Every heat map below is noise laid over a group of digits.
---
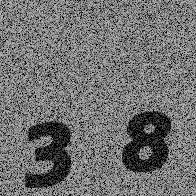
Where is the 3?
bottom left
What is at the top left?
nothing
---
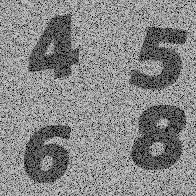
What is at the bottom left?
6
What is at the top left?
4
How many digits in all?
4
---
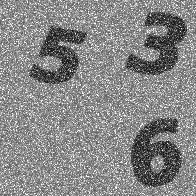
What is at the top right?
3
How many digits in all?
3
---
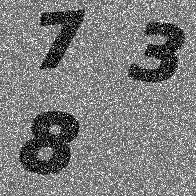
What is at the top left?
7
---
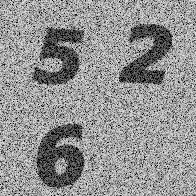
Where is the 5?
top left
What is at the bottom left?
6
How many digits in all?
3
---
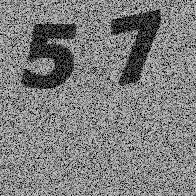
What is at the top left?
5
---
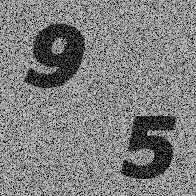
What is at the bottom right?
5
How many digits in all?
2
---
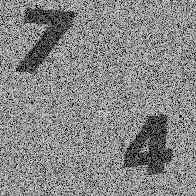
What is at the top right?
nothing
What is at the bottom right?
4
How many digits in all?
2
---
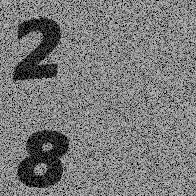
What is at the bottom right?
nothing
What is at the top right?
nothing
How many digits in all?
2
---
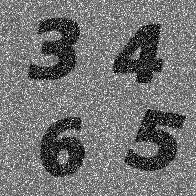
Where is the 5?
bottom right
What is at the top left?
3
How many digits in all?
4
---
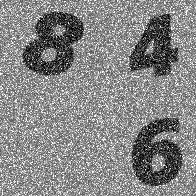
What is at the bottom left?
nothing
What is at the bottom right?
6
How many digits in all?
3
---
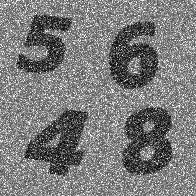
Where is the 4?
bottom left
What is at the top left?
5
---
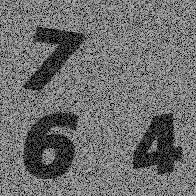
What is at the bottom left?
6
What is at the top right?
nothing
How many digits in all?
3
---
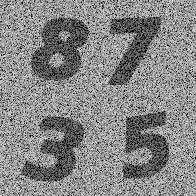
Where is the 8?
top left
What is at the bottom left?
3
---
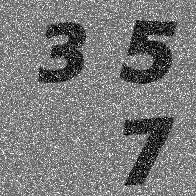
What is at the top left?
3
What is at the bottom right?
7
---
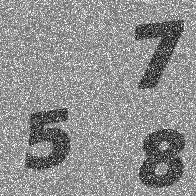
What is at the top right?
7
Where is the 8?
bottom right
